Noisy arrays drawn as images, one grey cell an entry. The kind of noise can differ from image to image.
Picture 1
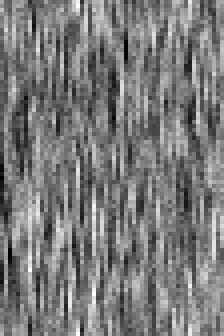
streaked along the columns
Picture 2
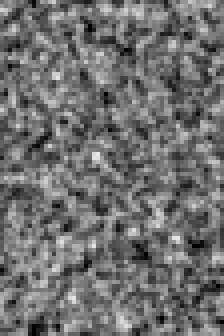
blotchy
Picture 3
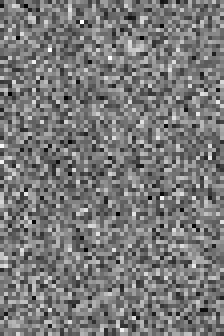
independent entries
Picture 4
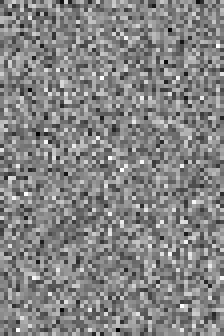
independent entries
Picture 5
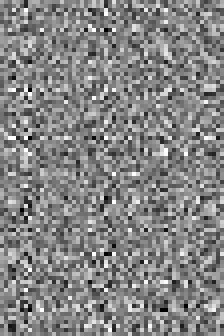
low rank plus noise
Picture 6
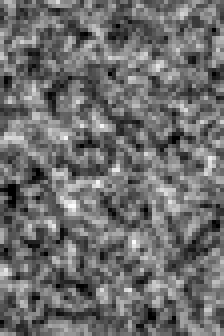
blotchy
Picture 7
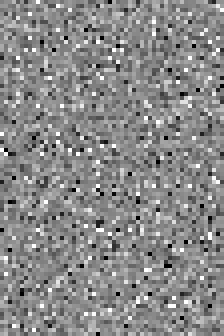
heavy tails
